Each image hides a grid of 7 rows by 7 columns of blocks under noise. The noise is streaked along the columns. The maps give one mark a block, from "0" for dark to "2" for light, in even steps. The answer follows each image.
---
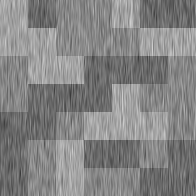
2 0 1 1 2 0 0
2 2 1 1 1 2 2
1 2 2 0 0 0 1
1 0 0 0 2 1 1
0 0 1 2 2 2 1
0 1 2 0 0 1 0
0 1 2 1 1 0 0
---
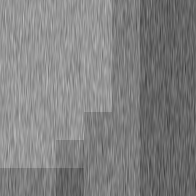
2 2 2 2 1 0 0
2 2 2 2 1 0 0
2 2 2 2 1 0 0
2 2 2 2 1 0 0
2 2 2 1 1 0 0
2 2 1 1 1 0 0
1 1 0 1 1 0 0
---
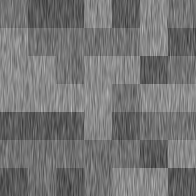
1 0 0 2 0 2 1
2 1 1 1 1 2 0
2 2 1 2 2 0 1
2 2 2 2 1 2 2
0 0 0 2 0 1 1
1 1 1 1 1 0 2
0 1 0 1 2 2 0
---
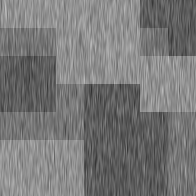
2 2 2 2 2 0 0
1 1 2 2 2 1 0
0 0 2 2 2 2 2
0 0 1 0 0 2 2
1 1 1 0 0 0 1
2 2 2 0 0 0 1
2 2 2 0 0 0 1
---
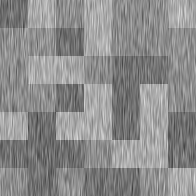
0 2 1 2 1 1 2
1 1 0 2 1 1 1
1 2 2 1 0 0 1
1 1 0 2 0 2 1
2 0 2 2 0 2 0
0 0 0 1 2 2 0
1 0 1 0 0 1 2
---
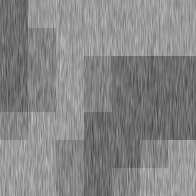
0 2 2 2 2 2 2
0 1 2 2 2 2 2
0 1 2 1 0 0 0
0 1 2 1 0 0 0
1 2 2 0 0 0 0
2 2 1 0 0 1 2
2 2 1 0 1 2 2
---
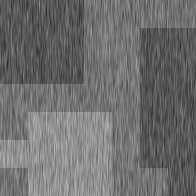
0 0 0 1 1 1 1
0 0 0 1 1 0 0
0 0 0 1 1 0 0
1 1 1 1 1 0 0
1 2 2 2 1 0 0
2 2 2 2 1 0 0
1 2 2 2 1 1 0
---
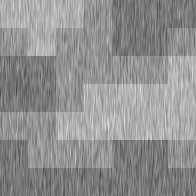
2 2 2 1 0 0 0
1 2 1 1 0 0 1
0 0 1 1 1 1 2
0 0 1 2 2 2 2
1 1 2 2 2 2 2
0 1 1 1 0 0 1
0 0 0 0 0 0 0
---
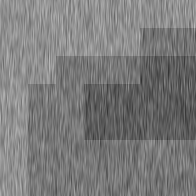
2 2 2 2 2 2 2
2 2 2 2 2 1 1
2 2 1 1 1 0 0
2 1 1 0 0 0 0
2 1 1 0 0 0 0
2 1 1 1 1 1 1
2 1 1 1 1 1 1
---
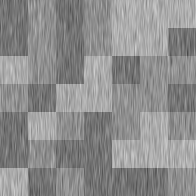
0 1 0 1 2 2 2
0 1 0 1 2 2 0
2 1 0 2 0 1 1
1 0 2 2 1 1 0
0 2 1 0 1 2 1
0 1 0 0 2 2 2
2 0 1 0 0 0 1
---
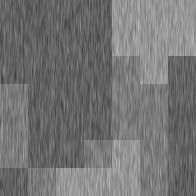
0 0 0 0 2 2 2
0 0 0 0 2 2 2
0 0 0 0 1 2 0
1 0 0 0 1 1 0
1 0 0 0 1 1 0
1 0 0 1 2 1 0
0 1 2 2 2 1 0
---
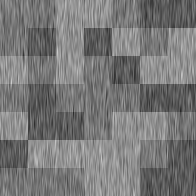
1 1 2 2 1 0 0
1 0 2 0 2 1 2
2 1 2 1 0 2 2
1 0 1 1 1 0 0
2 0 0 1 2 2 1
0 2 2 2 2 1 0
1 1 1 2 2 0 0
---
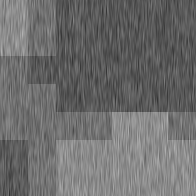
2 1 0 0 0 0 0
2 1 0 0 0 0 0
1 0 0 0 0 0 0
1 1 0 0 0 0 0
1 1 1 1 2 2 1
0 1 2 2 2 2 2
0 1 2 2 2 2 2
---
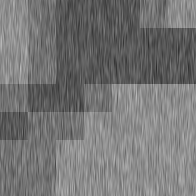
2 1 0 0 0 1 2
2 1 0 0 0 0 0
2 1 0 0 0 0 0
1 0 0 1 2 2 2
0 1 1 2 2 2 2
1 1 2 2 2 2 2
1 1 2 2 2 2 2
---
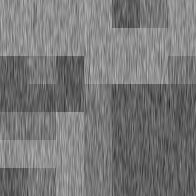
2 2 2 2 0 1 2
2 2 2 2 2 2 2
0 1 0 2 2 2 1
0 0 0 1 0 0 0
1 1 2 1 0 0 0
2 2 2 1 0 0 0
0 1 2 1 0 0 0
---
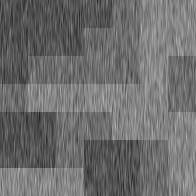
0 0 0 0 1 2 2
0 0 0 1 1 2 2
0 1 1 1 1 2 1
1 2 2 2 2 2 1
0 0 1 1 2 2 2
0 0 1 0 0 1 2
2 2 2 0 0 1 2
